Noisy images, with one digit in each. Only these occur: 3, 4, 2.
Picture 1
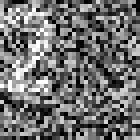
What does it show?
light 2
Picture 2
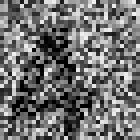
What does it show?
dark 4
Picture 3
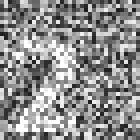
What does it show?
light 2
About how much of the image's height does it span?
two thirds
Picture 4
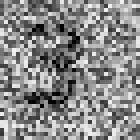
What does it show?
dark 3
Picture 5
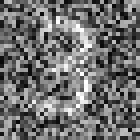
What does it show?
light 3
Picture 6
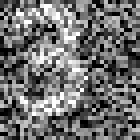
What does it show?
light 3
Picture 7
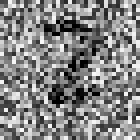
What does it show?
dark 2
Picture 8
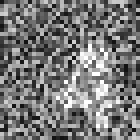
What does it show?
light 4
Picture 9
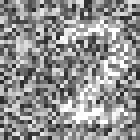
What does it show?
light 2
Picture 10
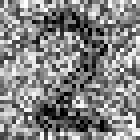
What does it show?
dark 2
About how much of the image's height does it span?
nearly all
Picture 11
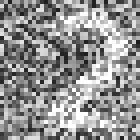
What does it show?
light 2
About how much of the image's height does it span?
nearly all
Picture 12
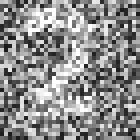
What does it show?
light 2
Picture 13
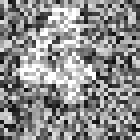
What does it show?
light 4
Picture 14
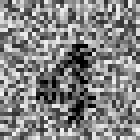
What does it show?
dark 4
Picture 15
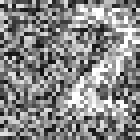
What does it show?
light 2
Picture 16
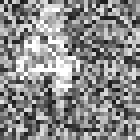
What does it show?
light 4
